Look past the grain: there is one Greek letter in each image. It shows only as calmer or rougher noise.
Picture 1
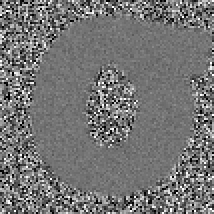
sigma
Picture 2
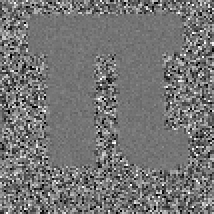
pi
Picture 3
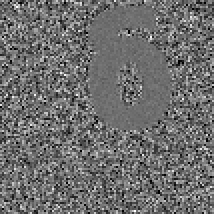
delta
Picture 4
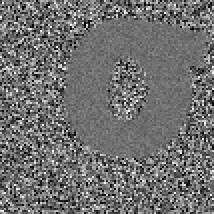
sigma
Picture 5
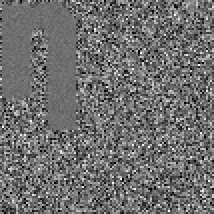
eta
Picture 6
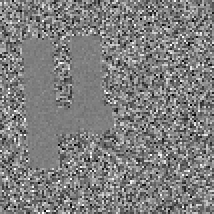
mu
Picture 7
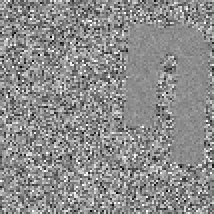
eta
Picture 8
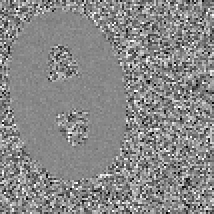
theta
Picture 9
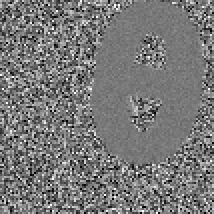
theta
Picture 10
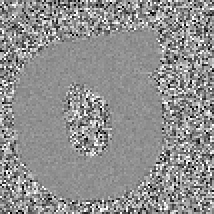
sigma
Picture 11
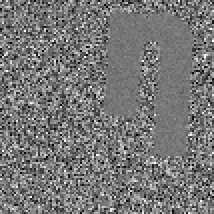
eta
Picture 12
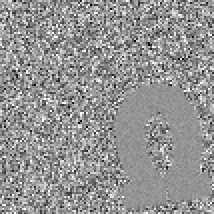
omega
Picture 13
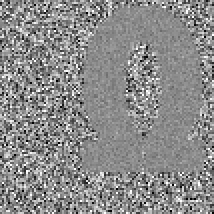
omega
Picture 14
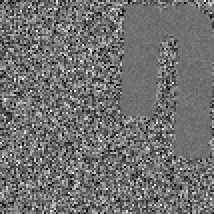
eta
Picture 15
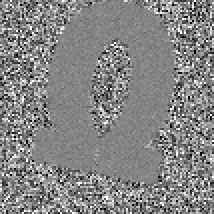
omega
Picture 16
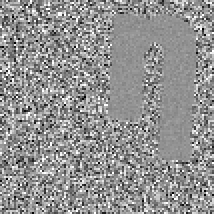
eta
